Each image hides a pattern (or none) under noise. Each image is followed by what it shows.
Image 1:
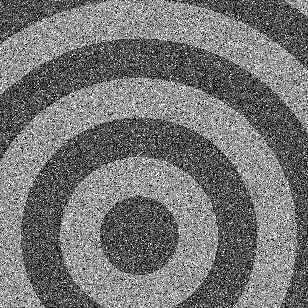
rings round one point
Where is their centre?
bottom middle
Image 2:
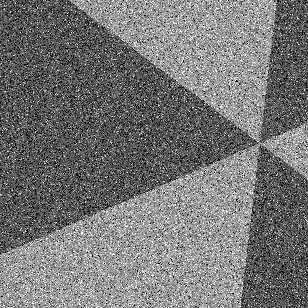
spokes from one point
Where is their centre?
middle right
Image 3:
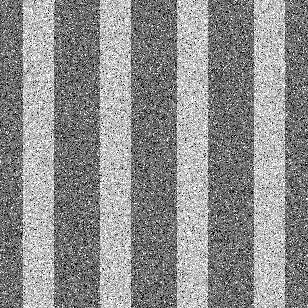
vertical stripes
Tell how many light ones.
4
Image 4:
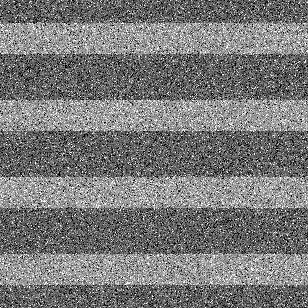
horizontal stripes
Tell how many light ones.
4
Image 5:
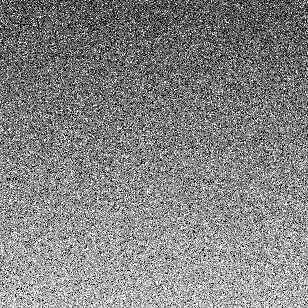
a smooth slope
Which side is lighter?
bottom
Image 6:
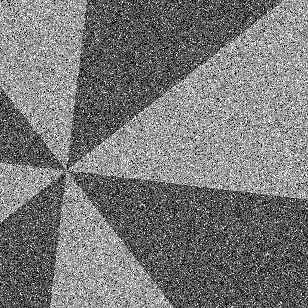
spokes from one point
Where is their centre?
middle left
